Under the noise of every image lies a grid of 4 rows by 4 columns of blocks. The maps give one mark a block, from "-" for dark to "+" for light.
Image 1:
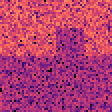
+ + + +
+ + - +
- - - -
- - - -
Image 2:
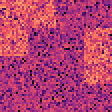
+ + - -
+ - - +
- - - +
- - - -
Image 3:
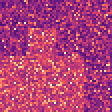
- - - -
- + - -
+ + + -
+ + + -
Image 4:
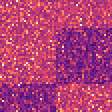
+ + + +
+ + - -
+ + - -
- - + +
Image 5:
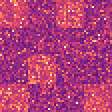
+ - + -
- - - -
- + - -
+ - - +
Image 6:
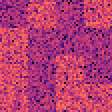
- + - +
+ - - -
+ - + -
+ - + +
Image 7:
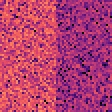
+ + - -
+ + - -
+ + - -
+ + - -
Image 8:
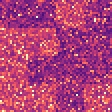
- - + -
+ + - -
+ - - -
+ + - +
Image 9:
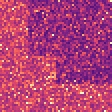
+ - - -
+ - - -
+ + - -
+ + + +
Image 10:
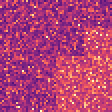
- - - -
- - - +
- - + +
- - + +
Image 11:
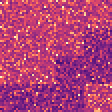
+ + + +
+ + + -
+ + - -
- - - +
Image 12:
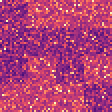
- + + +
- - - -
- + - +
+ + + -
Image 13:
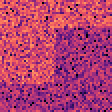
+ + + +
+ + - -
+ + - -
- - - -
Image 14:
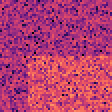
- - - -
- - - -
- + + +
- + + +
